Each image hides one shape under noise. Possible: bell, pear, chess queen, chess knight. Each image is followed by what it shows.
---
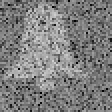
bell
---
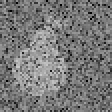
pear
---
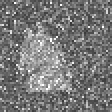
chess knight
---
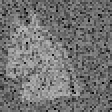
chess knight
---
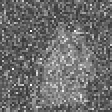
chess knight
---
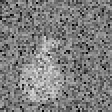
pear
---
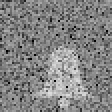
bell
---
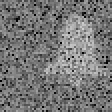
bell
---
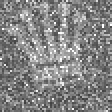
chess queen
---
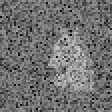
chess knight
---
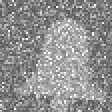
bell
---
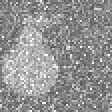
pear
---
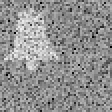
bell
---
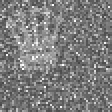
chess queen
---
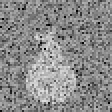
pear
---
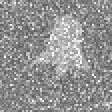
bell
